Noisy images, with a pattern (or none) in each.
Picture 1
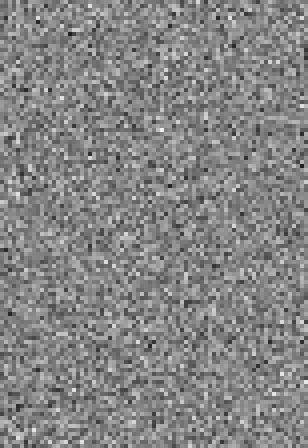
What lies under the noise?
only noise
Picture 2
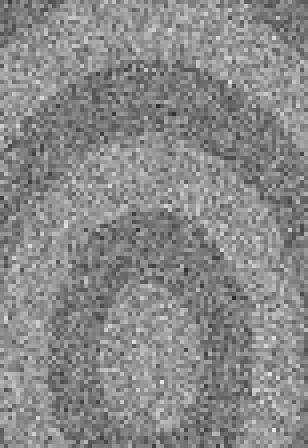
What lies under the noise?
rings round one point
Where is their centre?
bottom middle
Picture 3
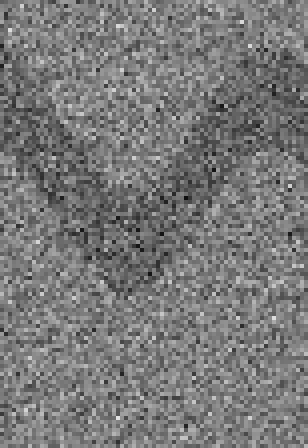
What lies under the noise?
a wavy band
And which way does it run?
left to right
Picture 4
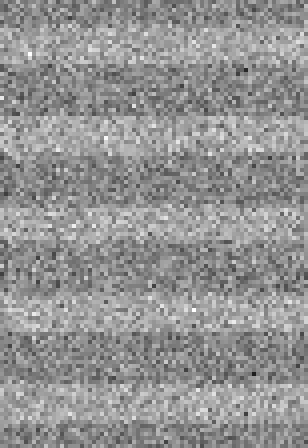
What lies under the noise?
horizontal stripes
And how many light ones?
5
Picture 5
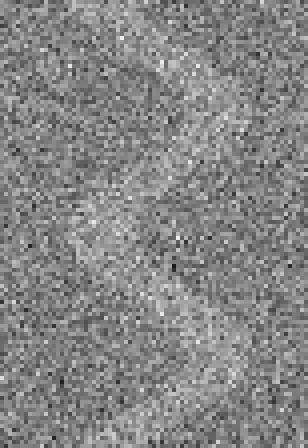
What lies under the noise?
a wavy band
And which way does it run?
top to bottom
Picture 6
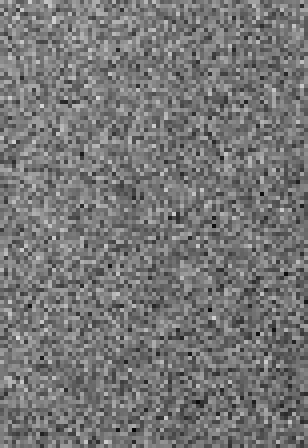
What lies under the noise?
a smooth slope
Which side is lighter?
top left
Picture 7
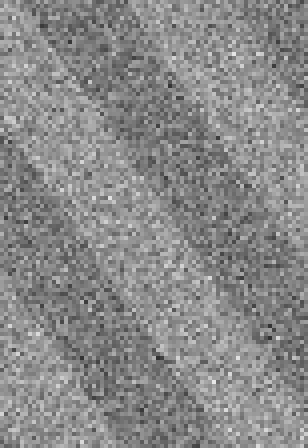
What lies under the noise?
diagonal stripes
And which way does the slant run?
top left to bottom right
